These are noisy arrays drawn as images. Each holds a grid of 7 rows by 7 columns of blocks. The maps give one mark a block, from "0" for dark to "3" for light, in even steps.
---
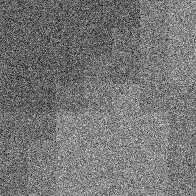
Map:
0 0 0 0 0 2 3
0 0 0 0 1 2 3
0 0 0 1 1 2 3
0 0 1 2 3 2 2
1 1 3 3 3 3 2
1 2 3 3 3 3 2
1 2 3 3 3 3 2
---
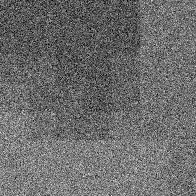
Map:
0 0 0 0 0 2 2
0 0 0 0 0 2 2
1 1 0 0 1 2 2
2 1 1 0 1 2 2
3 2 1 1 2 2 2
3 3 3 3 3 3 2
3 3 3 3 3 3 2
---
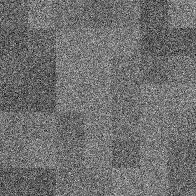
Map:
1 3 2 1 2 0 3
0 1 3 3 3 0 0
1 0 3 3 2 1 2
0 0 3 3 2 3 3
2 2 1 3 2 3 2
2 3 2 3 1 3 1
0 0 2 2 3 3 1
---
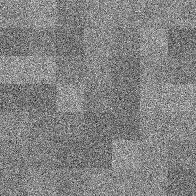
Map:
2 3 1 2 2 2 2
0 1 0 2 1 3 0
3 3 1 2 0 2 1
0 0 3 1 0 3 3
2 1 1 0 0 2 2
1 1 0 0 3 2 1
1 2 1 2 2 2 0
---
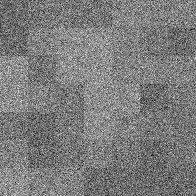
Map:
0 1 1 1 2 2 2
0 2 3 3 2 1 0
3 1 3 3 2 2 2
3 2 1 3 3 0 1
1 0 1 3 2 1 1
2 0 1 2 1 0 1
3 2 2 0 0 0 0
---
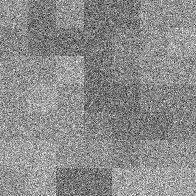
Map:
2 0 2 0 0 2 2
1 0 0 0 1 2 3
2 2 3 0 1 2 2
2 3 2 0 0 1 1
2 2 2 1 0 0 1
3 3 2 2 1 2 2
2 3 0 0 3 3 3
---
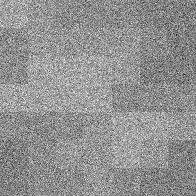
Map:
3 2 1 1 1 0 0
1 2 2 2 2 1 0
1 3 3 3 2 0 0
3 3 3 3 1 1 1
1 1 1 2 3 3 2
0 1 2 2 3 2 0
0 1 1 2 1 0 0
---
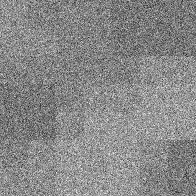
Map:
2 1 1 1 0 0 0
2 2 1 1 0 0 0
1 1 1 1 1 2 2
0 0 1 2 2 3 3
0 0 2 3 3 3 3
1 2 3 3 3 2 0
2 2 3 3 3 1 0
